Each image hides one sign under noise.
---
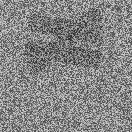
not-equal sign
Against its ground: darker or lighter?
darker
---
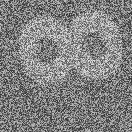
infinity sign
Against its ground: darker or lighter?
lighter
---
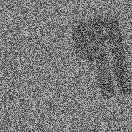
pilcrow
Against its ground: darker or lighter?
darker
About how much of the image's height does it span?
two thirds
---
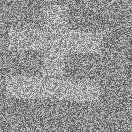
plus-minus sign
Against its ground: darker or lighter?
lighter
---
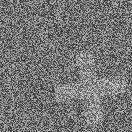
plus sign
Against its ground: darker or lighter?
lighter
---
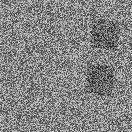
colon
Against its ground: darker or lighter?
darker
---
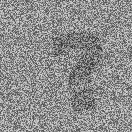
question mark
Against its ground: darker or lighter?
darker
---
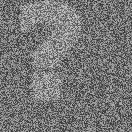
question mark
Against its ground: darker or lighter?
lighter
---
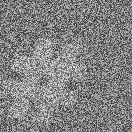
hash sign
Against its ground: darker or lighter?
lighter
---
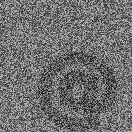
at sign
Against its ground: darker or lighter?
darker
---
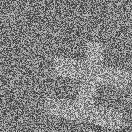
plus-minus sign
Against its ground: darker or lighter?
lighter
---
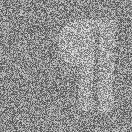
pilcrow
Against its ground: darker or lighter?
lighter
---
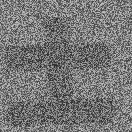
plus-minus sign
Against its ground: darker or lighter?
darker
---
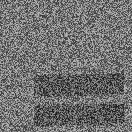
equals sign
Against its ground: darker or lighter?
darker
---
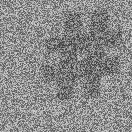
hash sign
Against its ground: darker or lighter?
darker
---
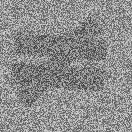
not-equal sign
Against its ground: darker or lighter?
darker
